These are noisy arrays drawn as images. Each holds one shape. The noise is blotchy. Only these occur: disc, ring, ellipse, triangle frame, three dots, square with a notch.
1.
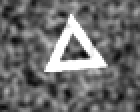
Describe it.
light triangle frame
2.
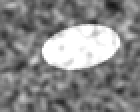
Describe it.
light ellipse
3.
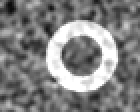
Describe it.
light ring
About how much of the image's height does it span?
two thirds
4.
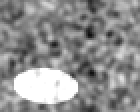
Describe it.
light ellipse
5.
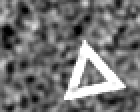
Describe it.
light triangle frame
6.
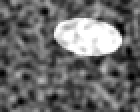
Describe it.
light ellipse
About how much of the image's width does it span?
half
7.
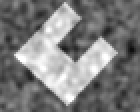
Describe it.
light square with a notch
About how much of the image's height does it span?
nearly all
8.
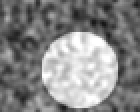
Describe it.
light disc
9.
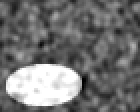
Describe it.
light ellipse
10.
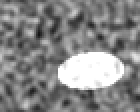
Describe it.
light ellipse
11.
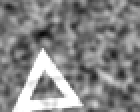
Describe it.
light triangle frame
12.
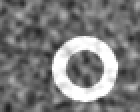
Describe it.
light ring
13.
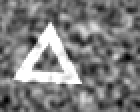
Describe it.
light triangle frame
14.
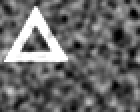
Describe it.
light triangle frame
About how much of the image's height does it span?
half
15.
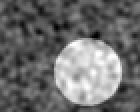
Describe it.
light disc
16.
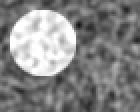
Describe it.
light disc
